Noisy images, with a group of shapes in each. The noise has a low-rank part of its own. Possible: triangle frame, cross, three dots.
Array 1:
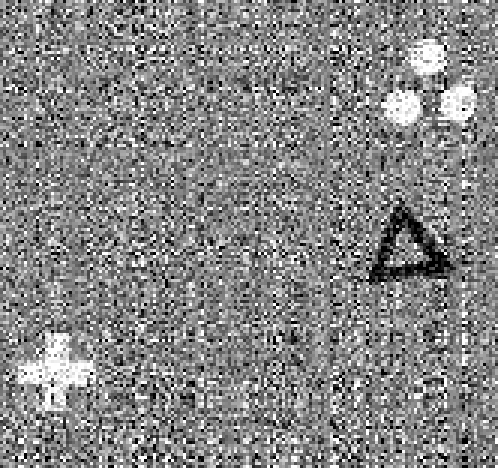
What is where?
top right: light three dots; middle right: dark triangle frame; bottom left: light cross
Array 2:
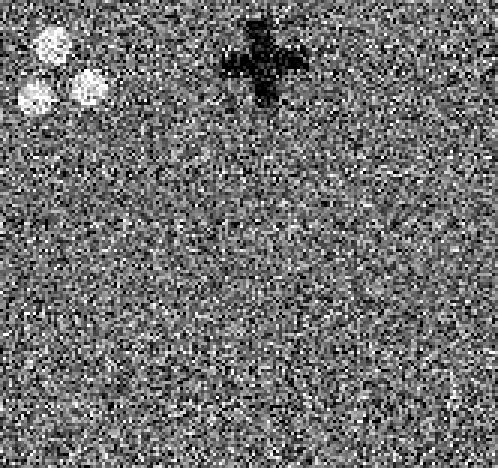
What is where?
top left: light three dots; top middle: dark cross
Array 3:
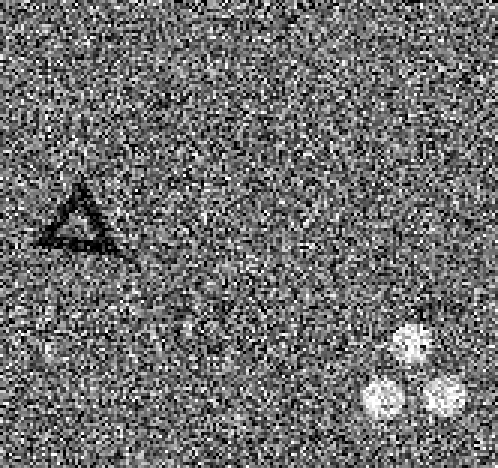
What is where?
middle left: dark triangle frame; bottom right: light three dots
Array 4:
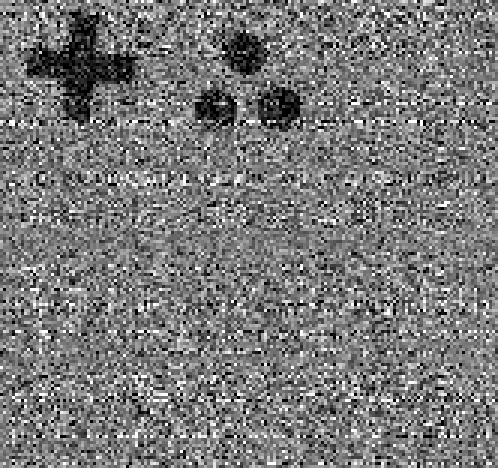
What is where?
top left: dark cross; top middle: dark three dots
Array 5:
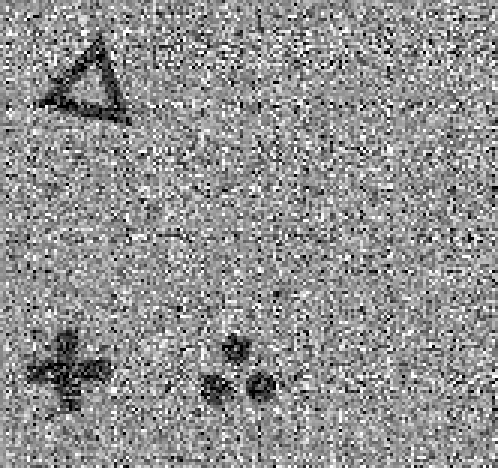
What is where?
top left: dark triangle frame; bottom left: dark cross; bottom middle: dark three dots
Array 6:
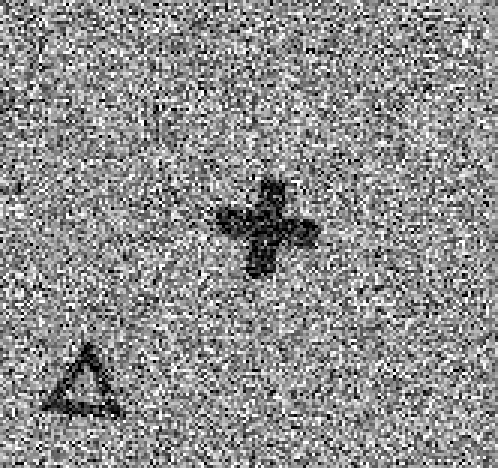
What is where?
centre: dark cross; bottom left: dark triangle frame
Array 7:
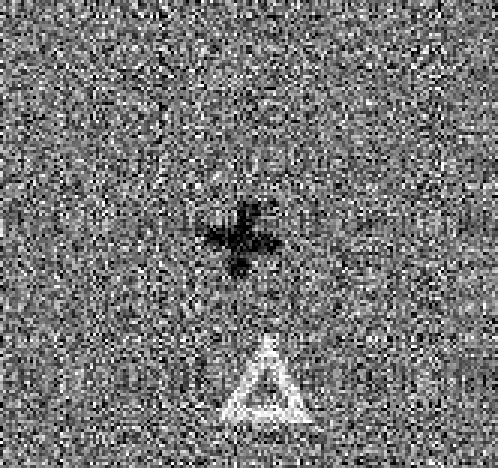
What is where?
centre: dark cross; bottom middle: light triangle frame
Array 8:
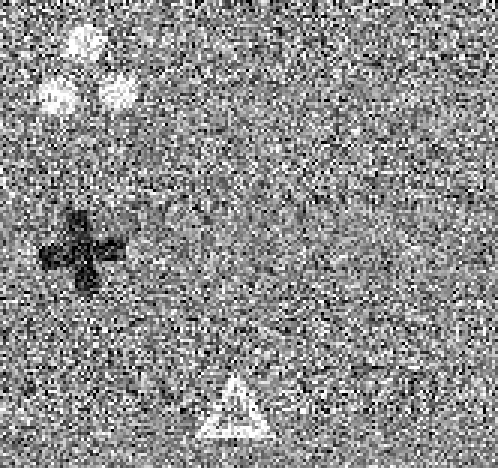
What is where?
top left: light three dots; middle left: dark cross; bottom middle: light triangle frame
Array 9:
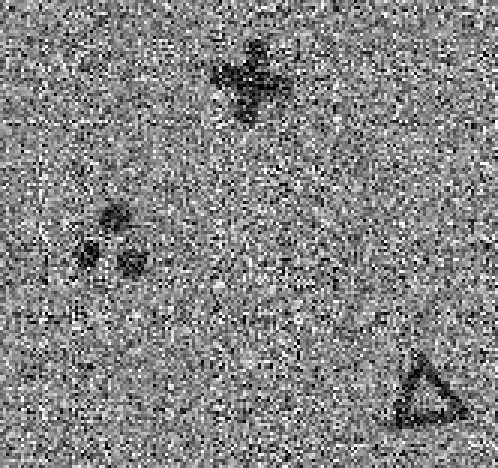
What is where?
top middle: dark cross; middle left: dark three dots; bottom right: dark triangle frame
